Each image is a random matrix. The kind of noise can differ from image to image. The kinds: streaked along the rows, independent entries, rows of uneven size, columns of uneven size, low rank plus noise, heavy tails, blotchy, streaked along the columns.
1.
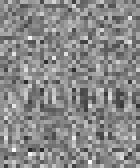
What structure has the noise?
low rank plus noise
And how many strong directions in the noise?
two
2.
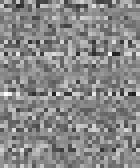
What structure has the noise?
rows of uneven size
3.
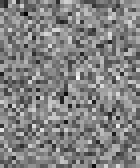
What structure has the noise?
independent entries
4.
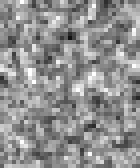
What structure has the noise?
blotchy
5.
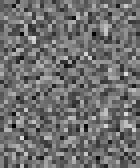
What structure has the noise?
low rank plus noise
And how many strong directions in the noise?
five to eight
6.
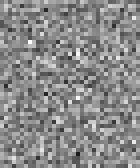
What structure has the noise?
independent entries
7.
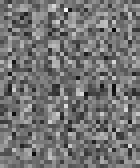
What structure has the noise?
low rank plus noise
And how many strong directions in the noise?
two
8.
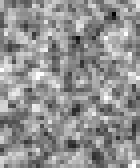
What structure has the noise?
blotchy
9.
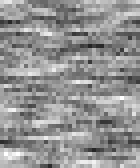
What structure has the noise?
streaked along the rows
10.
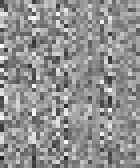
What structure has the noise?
columns of uneven size
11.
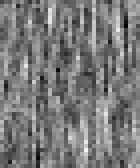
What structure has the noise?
streaked along the columns
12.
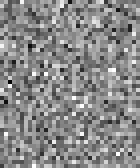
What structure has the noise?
independent entries
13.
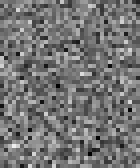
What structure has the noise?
independent entries
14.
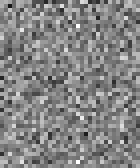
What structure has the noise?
low rank plus noise
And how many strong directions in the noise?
five to eight
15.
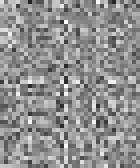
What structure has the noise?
low rank plus noise
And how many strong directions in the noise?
two
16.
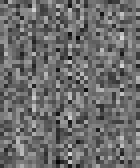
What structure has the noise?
columns of uneven size
